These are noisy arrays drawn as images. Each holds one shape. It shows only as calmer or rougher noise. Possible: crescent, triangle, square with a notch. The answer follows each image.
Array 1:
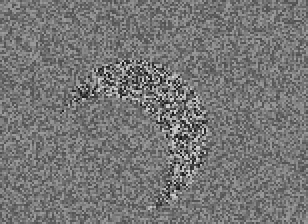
rough crescent
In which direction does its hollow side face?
down and left
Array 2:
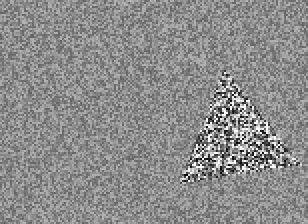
rough triangle
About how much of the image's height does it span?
half
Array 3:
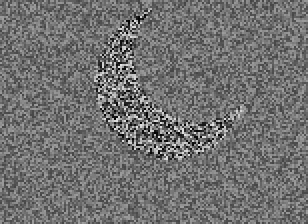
rough crescent
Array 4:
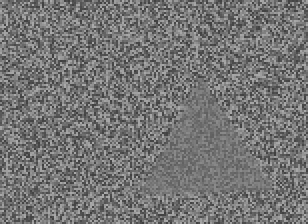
calm triangle
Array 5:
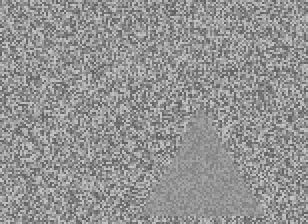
calm triangle
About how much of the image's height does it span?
half
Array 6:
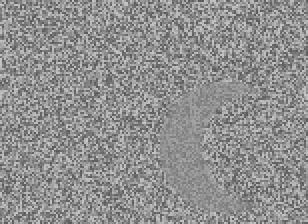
calm crescent
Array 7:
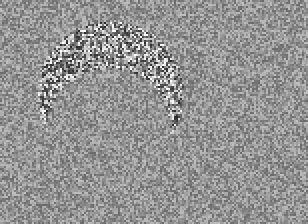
rough crescent
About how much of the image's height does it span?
half
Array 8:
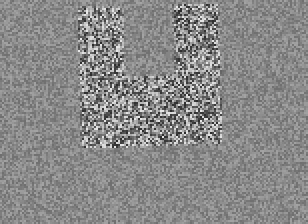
rough square with a notch
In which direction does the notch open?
up
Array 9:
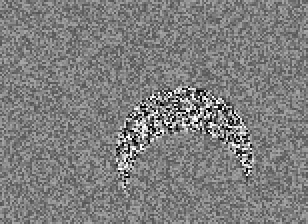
rough crescent
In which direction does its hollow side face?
down
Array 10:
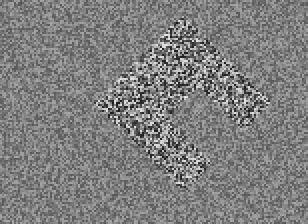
rough square with a notch
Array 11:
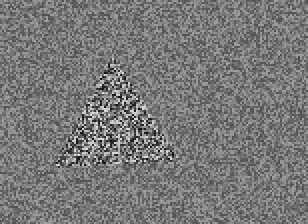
rough triangle
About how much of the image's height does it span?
half
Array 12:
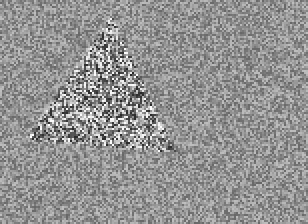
rough triangle
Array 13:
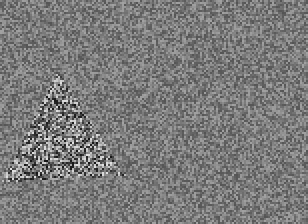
rough triangle
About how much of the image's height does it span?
half
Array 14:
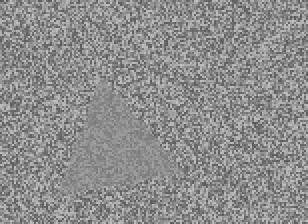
calm triangle
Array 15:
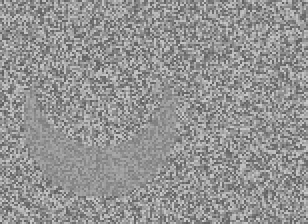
calm crescent
